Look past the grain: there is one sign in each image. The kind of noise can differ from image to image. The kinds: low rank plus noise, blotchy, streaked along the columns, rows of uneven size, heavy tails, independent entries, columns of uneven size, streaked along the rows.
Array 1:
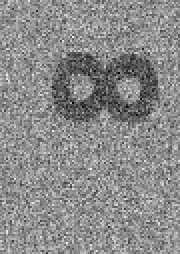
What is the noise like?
low rank plus noise
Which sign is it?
infinity sign
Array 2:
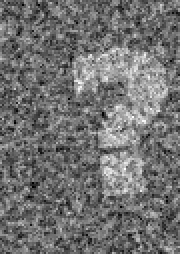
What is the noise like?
blotchy
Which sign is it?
question mark
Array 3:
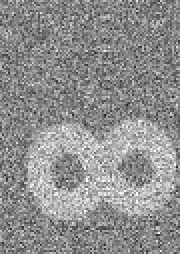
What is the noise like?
low rank plus noise
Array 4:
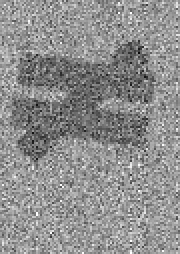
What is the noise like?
columns of uneven size
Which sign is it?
not-equal sign
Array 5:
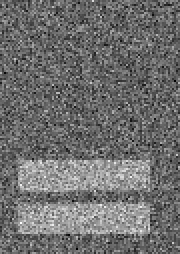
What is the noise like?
independent entries
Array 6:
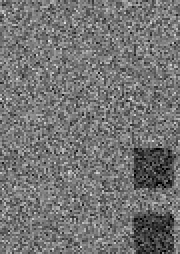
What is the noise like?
independent entries
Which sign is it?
colon
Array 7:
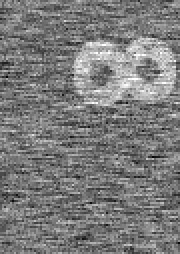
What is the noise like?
streaked along the rows
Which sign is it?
infinity sign
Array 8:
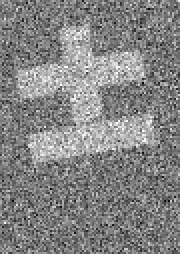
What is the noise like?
low rank plus noise
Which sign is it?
plus-minus sign
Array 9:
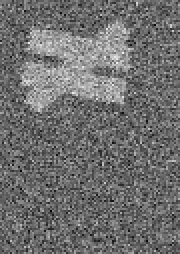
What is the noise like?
low rank plus noise
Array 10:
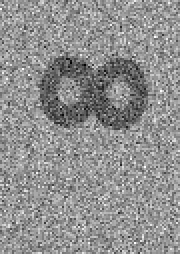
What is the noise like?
independent entries
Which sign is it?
infinity sign
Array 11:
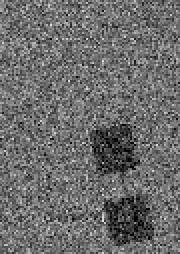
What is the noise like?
low rank plus noise
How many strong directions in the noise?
two
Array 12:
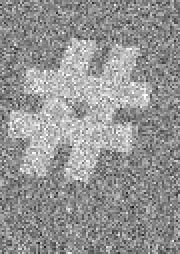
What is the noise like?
low rank plus noise
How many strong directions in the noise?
five to eight
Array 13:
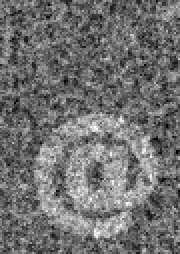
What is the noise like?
blotchy
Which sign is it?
at sign
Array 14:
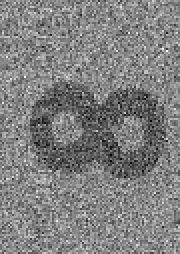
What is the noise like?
low rank plus noise
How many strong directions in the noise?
five to eight
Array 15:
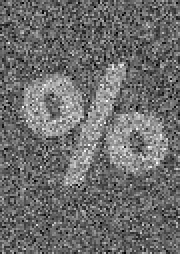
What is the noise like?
low rank plus noise
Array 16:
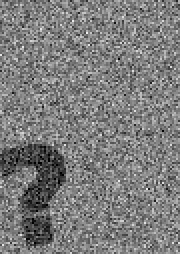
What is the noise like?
independent entries
